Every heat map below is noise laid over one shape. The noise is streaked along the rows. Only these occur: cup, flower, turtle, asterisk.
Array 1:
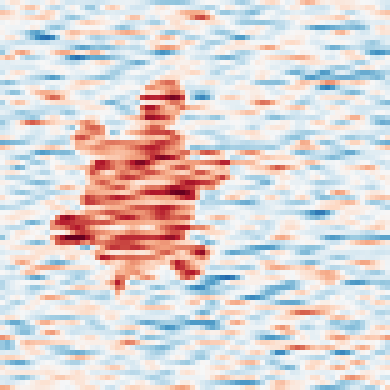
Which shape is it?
turtle
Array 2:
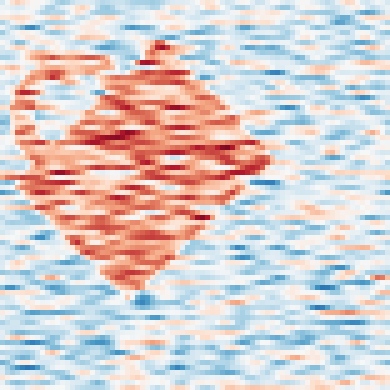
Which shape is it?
cup
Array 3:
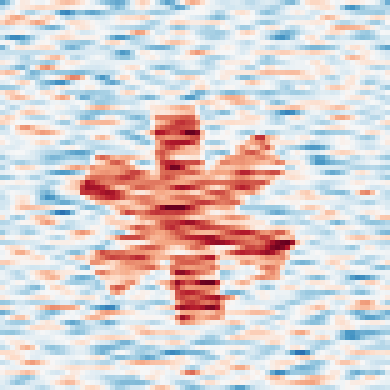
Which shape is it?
asterisk
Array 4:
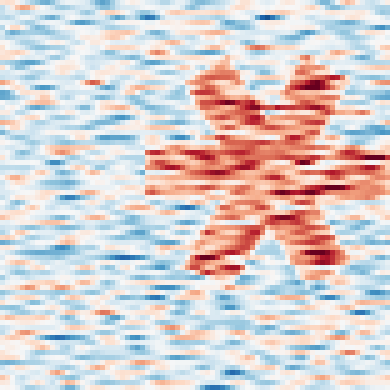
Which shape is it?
asterisk
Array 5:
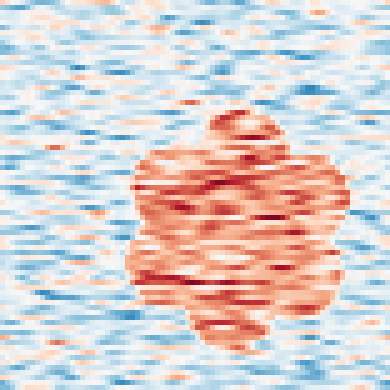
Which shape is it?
flower
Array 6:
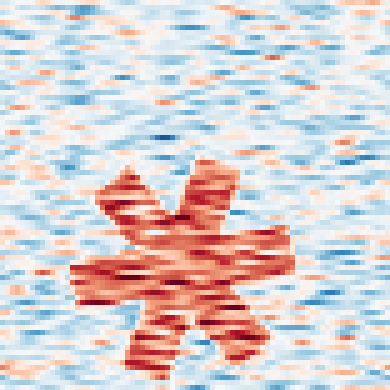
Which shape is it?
asterisk
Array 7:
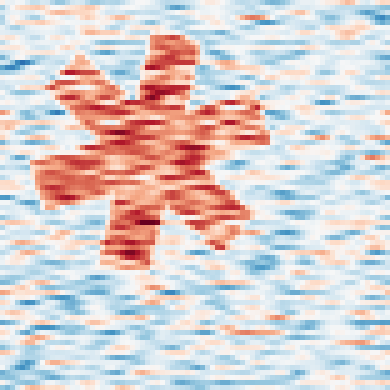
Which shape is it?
asterisk
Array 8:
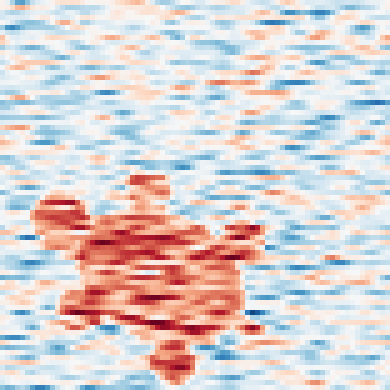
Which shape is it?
turtle
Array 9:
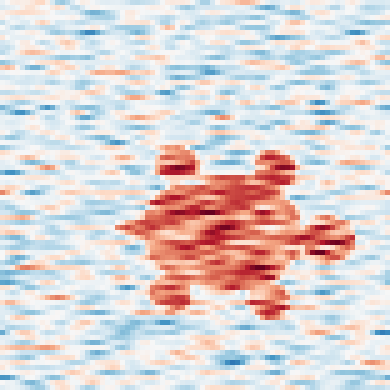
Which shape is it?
turtle
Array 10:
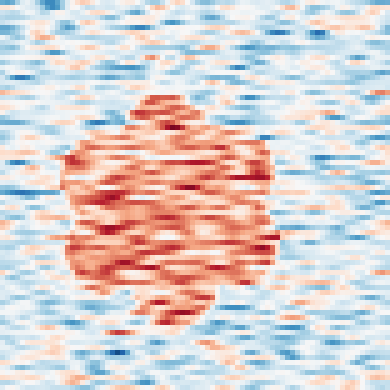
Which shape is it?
flower
